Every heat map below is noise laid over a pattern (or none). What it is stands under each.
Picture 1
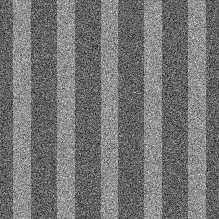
vertical stripes
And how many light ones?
5
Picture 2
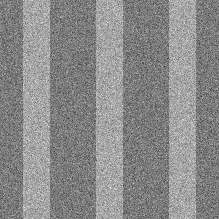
vertical stripes
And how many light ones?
3
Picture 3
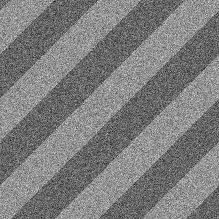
diagonal stripes
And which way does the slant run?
bottom left to top right
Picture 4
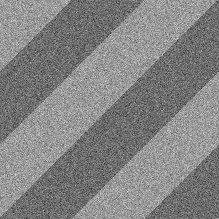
diagonal stripes
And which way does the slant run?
bottom left to top right
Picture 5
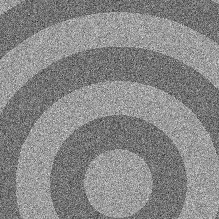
rings round one point
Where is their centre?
bottom middle
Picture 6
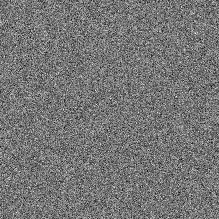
only noise
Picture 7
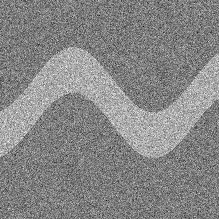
a wavy band
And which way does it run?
left to right
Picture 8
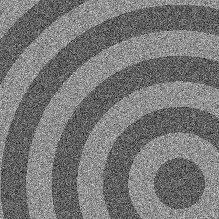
rings round one point
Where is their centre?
bottom right
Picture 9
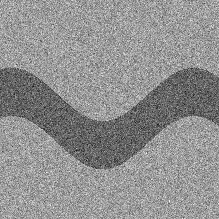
a wavy band
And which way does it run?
left to right
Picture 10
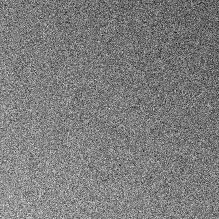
a smooth slope
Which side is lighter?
bottom left
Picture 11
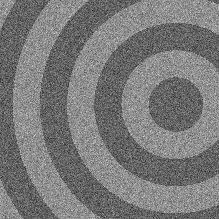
rings round one point
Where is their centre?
middle right
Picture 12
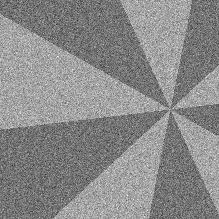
spokes from one point
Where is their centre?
middle right
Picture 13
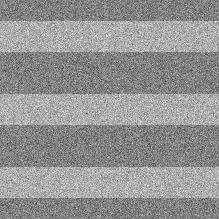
horizontal stripes
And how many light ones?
3
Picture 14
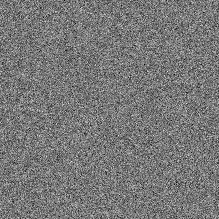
only noise
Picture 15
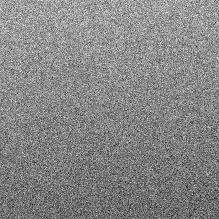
a smooth slope
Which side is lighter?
top
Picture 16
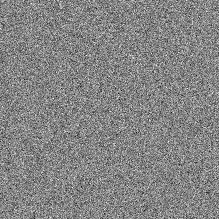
only noise
